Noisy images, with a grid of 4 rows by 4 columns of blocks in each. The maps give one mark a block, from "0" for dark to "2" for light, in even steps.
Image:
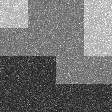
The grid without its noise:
2 1 1 2
1 1 1 2
0 0 1 1
0 0 0 0
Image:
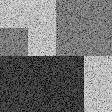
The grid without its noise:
2 2 1 1
1 2 1 1
0 0 0 2
0 0 0 2
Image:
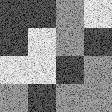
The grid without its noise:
0 0 1 2
0 2 1 0
2 2 0 1
1 0 1 1
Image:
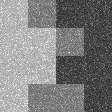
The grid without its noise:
2 1 0 0
2 2 1 0
2 2 0 0
2 1 1 0
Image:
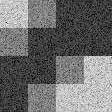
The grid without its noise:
2 1 0 0
1 0 0 0
0 0 1 2
0 1 2 2
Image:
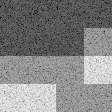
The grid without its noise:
0 0 0 0
0 0 0 1
1 1 1 2
2 2 1 1
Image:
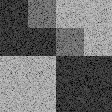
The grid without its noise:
0 1 2 2
0 0 1 2
2 2 0 0
2 2 0 0
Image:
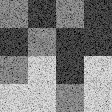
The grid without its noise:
1 0 1 0
0 1 0 0
1 2 0 2
2 2 1 2
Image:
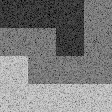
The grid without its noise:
0 0 0 1
1 1 0 1
2 1 1 1
2 2 2 2
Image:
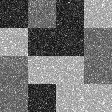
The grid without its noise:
0 1 0 2
2 0 0 1
1 2 2 1
1 0 2 2
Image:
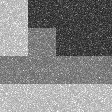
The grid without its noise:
2 0 0 0
2 1 0 0
1 1 1 1
2 2 2 2
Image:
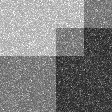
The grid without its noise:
2 2 2 1
2 2 1 0
1 1 0 0
1 1 0 0
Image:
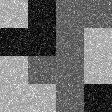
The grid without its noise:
2 0 1 1
0 0 1 2
2 1 1 2
2 2 1 0
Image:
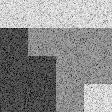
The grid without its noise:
2 2 2 2
0 1 1 1
0 0 1 1
0 0 1 2
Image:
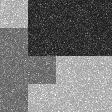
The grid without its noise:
2 0 0 0
1 0 0 0
1 1 2 2
1 2 2 2
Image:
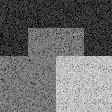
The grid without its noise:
0 0 0 0
0 1 1 0
1 1 2 2
1 1 2 2
